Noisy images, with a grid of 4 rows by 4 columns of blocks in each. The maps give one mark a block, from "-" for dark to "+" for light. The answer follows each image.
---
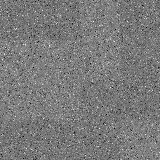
--+-
+++-
++--
---+
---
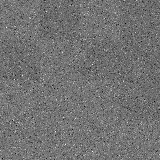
+-+-
-+--
+++-
++++
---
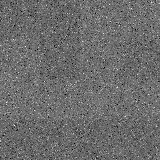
--++
+-+-
++++
----
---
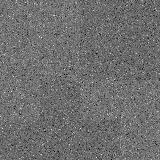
++--
++--
+-++
---+
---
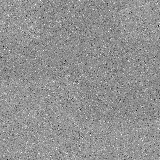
+--+
----
++--
++++
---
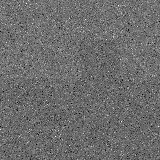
++++
++-+
----
----
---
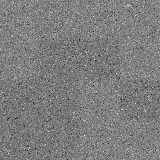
++++
+--+
--+-
--++
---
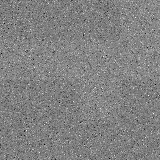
---+
++++
--+-
----
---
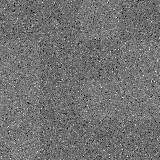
--+-
+--+
+-++
+---
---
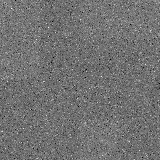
+-++
+---
----
--+-
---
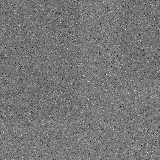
--+-
--+-
--++
++++
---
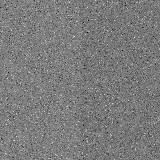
++--
++--
++--
++--
